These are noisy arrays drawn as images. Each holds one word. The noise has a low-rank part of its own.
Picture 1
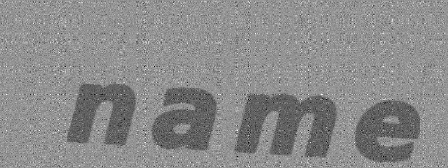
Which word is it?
name
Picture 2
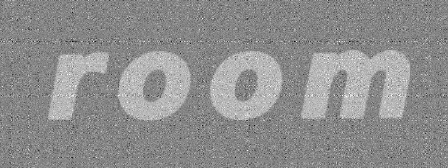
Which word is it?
room
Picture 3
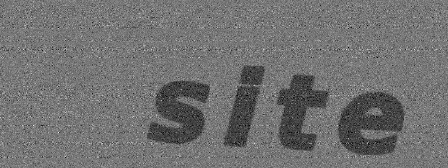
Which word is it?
site
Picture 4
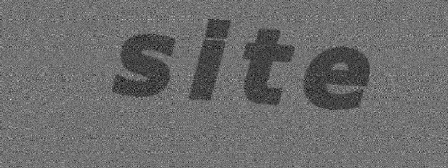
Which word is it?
site
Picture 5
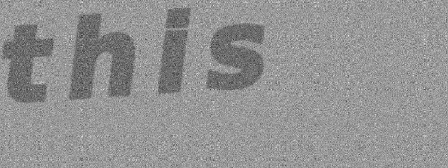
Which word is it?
this
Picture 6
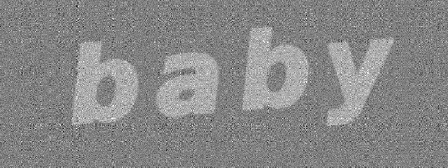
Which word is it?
baby
